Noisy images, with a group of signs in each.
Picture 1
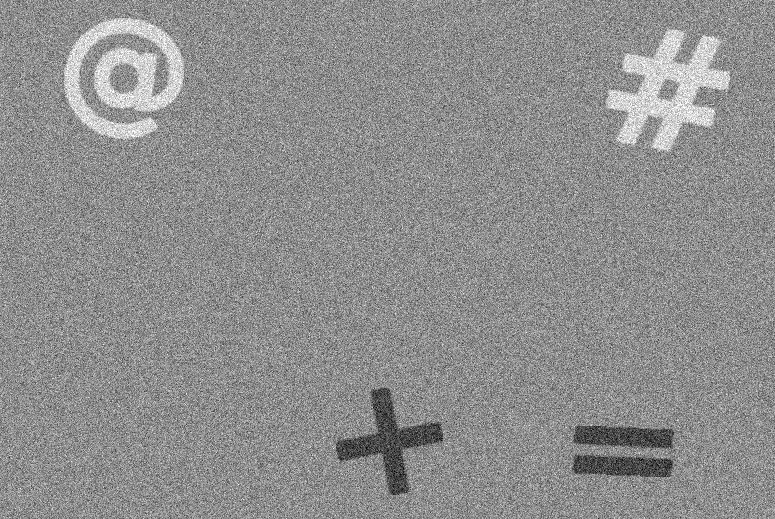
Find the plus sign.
bottom middle
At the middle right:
nothing
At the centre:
nothing
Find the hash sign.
top right
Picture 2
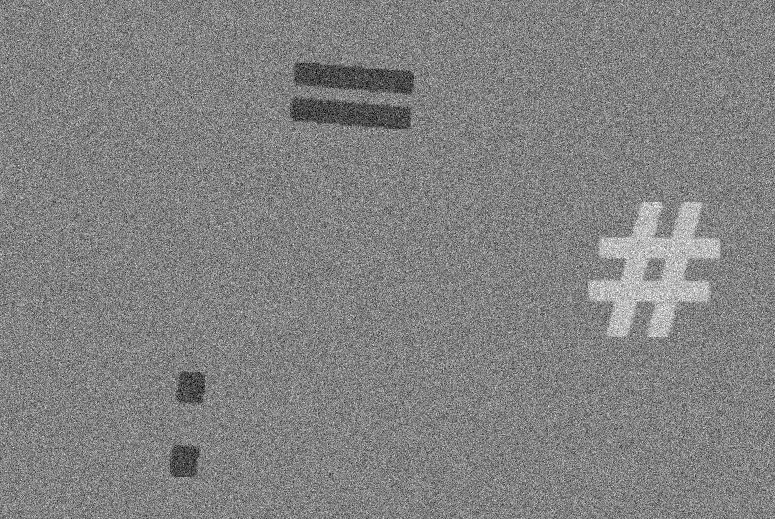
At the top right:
nothing
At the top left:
nothing
